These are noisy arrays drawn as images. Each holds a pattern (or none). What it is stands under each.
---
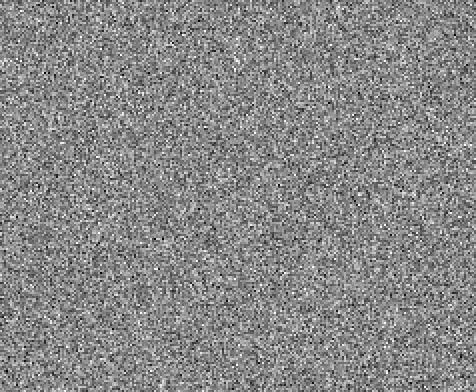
only noise
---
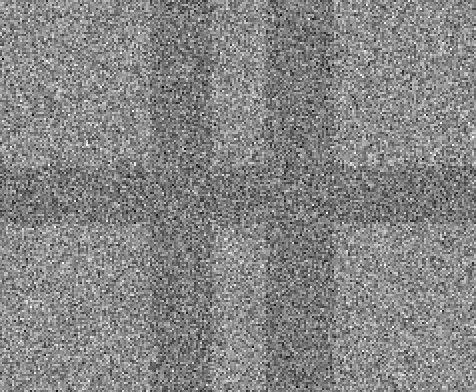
bands of rows crossing bands of columns
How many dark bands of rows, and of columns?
1 and 2
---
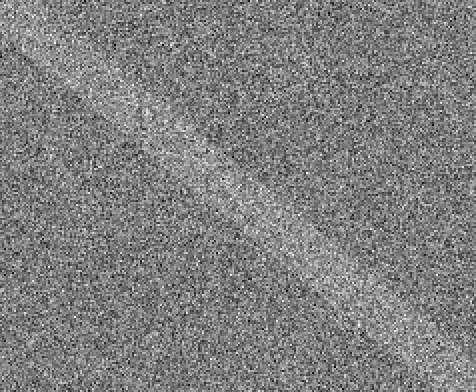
a diagonal band
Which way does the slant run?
top left to bottom right
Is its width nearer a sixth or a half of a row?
a sixth
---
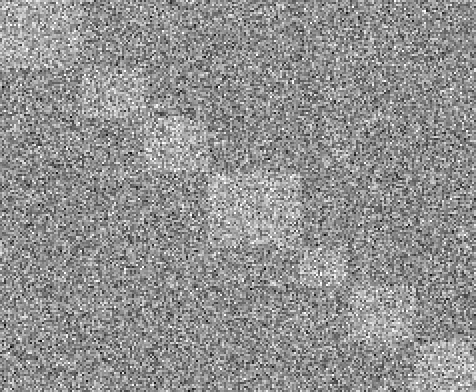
blocks along the diagonal
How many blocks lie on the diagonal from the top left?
7
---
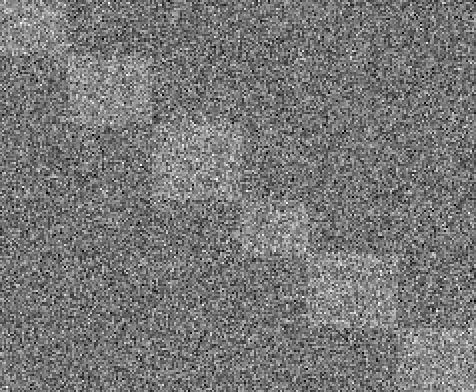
blocks along the diagonal
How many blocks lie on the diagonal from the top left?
6
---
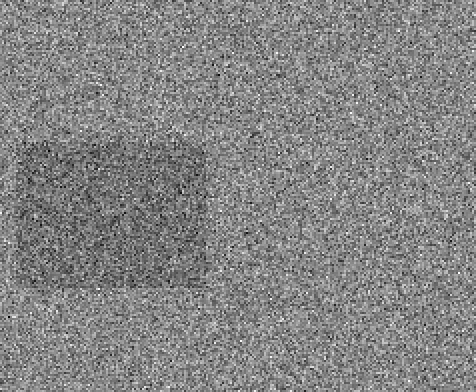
one block
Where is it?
middle left
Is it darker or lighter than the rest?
darker
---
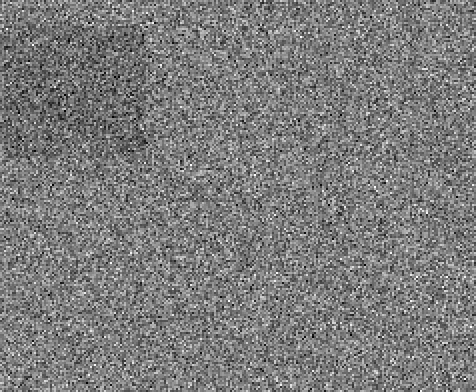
one block
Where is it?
top left
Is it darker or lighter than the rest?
darker
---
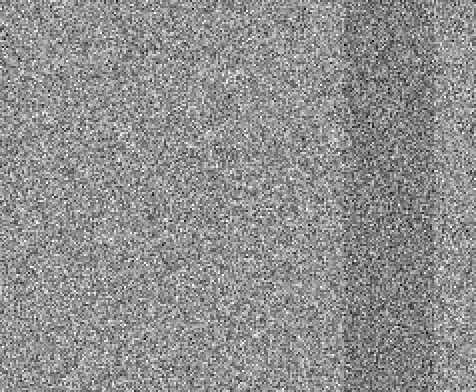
one band of columns
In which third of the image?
right
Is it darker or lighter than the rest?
darker
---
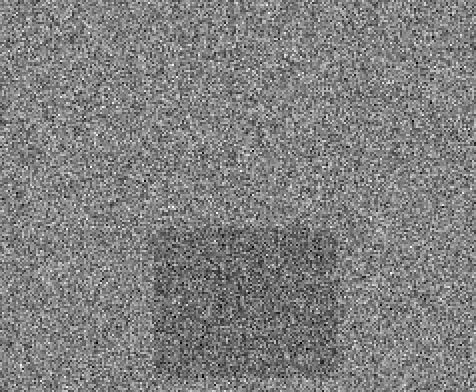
one block
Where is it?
bottom middle
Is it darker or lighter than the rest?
darker
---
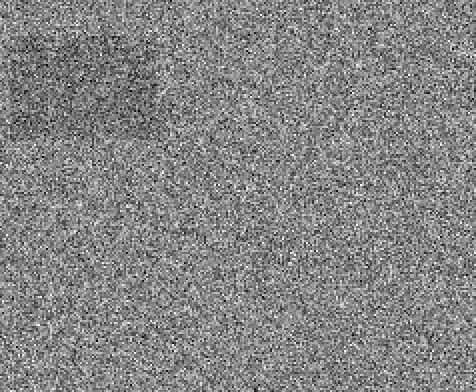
one block
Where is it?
top left
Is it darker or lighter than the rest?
darker
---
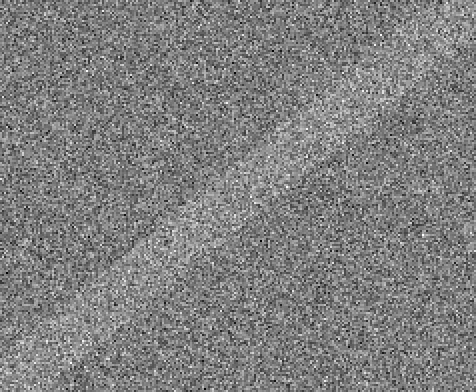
a diagonal band
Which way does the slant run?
bottom left to top right
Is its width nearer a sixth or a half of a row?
a sixth
